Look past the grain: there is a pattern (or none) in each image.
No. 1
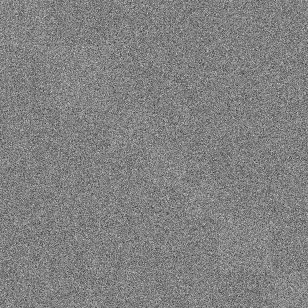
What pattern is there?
blocks along the diagonal
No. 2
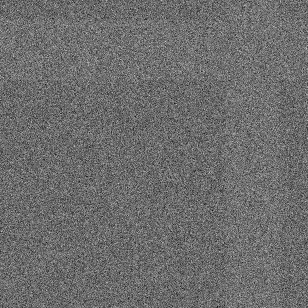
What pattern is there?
bands of rows crossing bands of columns
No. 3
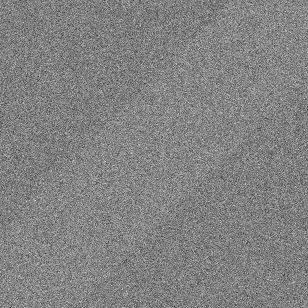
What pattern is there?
a diagonal band
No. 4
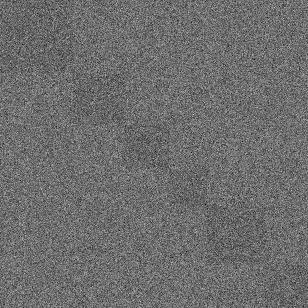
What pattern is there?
blocks along the diagonal
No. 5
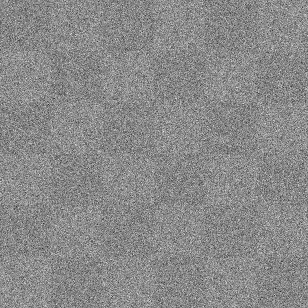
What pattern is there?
a checkerboard
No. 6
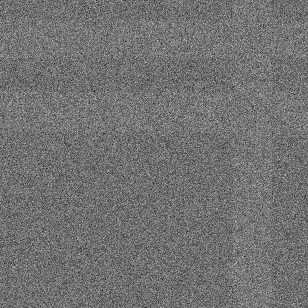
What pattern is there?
bands of rows crossing bands of columns
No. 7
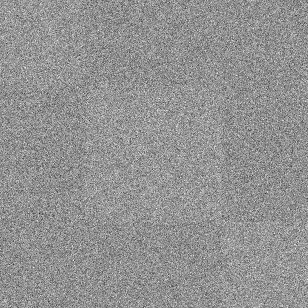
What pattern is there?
blocks along the diagonal
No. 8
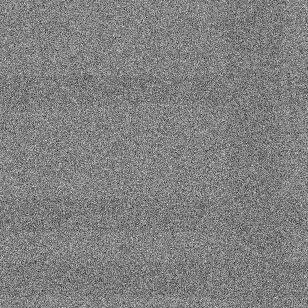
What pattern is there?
bands of rows crossing bands of columns
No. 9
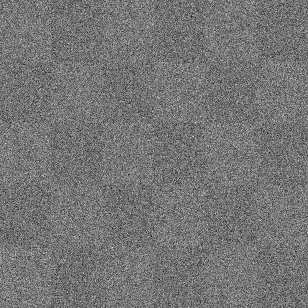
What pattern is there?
a checkerboard
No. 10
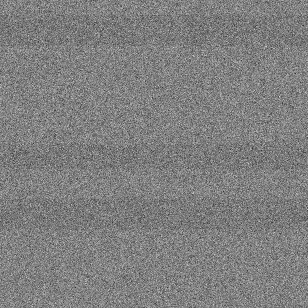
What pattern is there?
bands of rows
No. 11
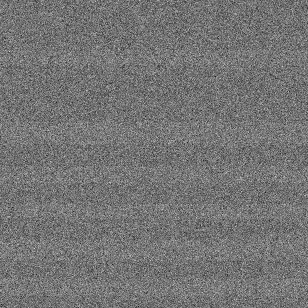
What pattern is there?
bands of rows
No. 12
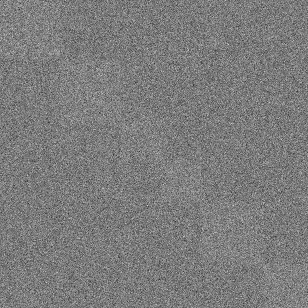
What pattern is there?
blocks along the diagonal
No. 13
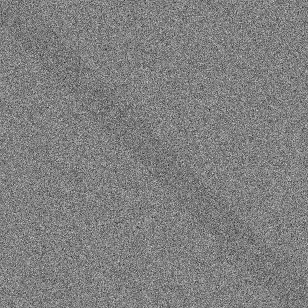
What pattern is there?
a diagonal band
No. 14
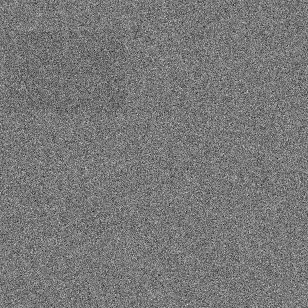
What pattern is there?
one block
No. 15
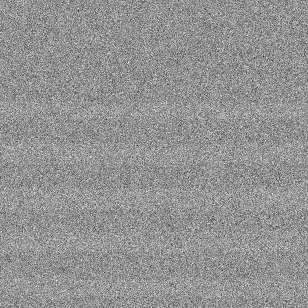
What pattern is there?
bands of rows
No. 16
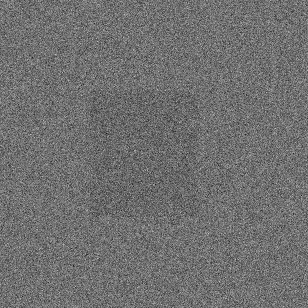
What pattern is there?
one block
